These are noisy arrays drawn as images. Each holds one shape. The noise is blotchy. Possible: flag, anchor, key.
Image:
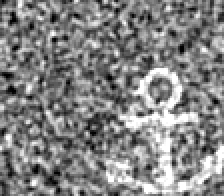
anchor
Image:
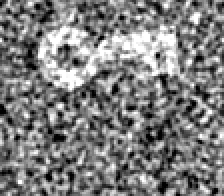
key
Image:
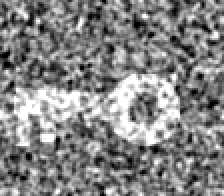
key
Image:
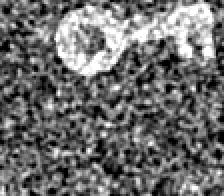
key
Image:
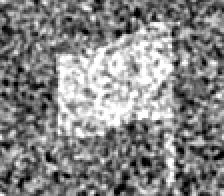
flag
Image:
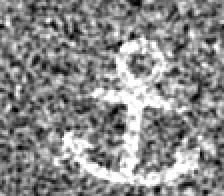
anchor
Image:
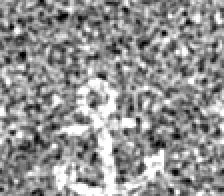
anchor
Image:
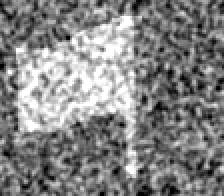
flag
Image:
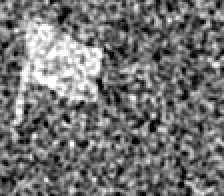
flag
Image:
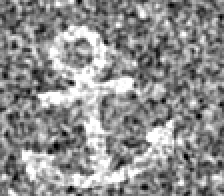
anchor
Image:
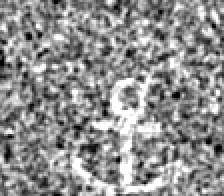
anchor
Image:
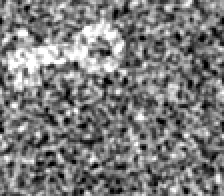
key
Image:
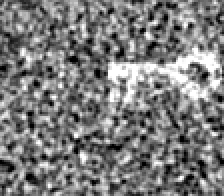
key
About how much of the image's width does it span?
half
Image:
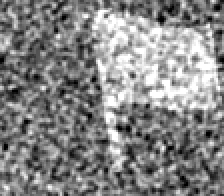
flag
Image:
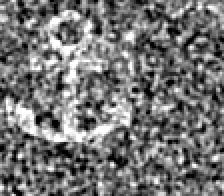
anchor
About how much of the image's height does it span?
two thirds
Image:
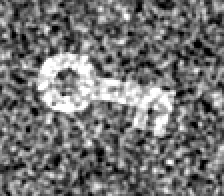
key
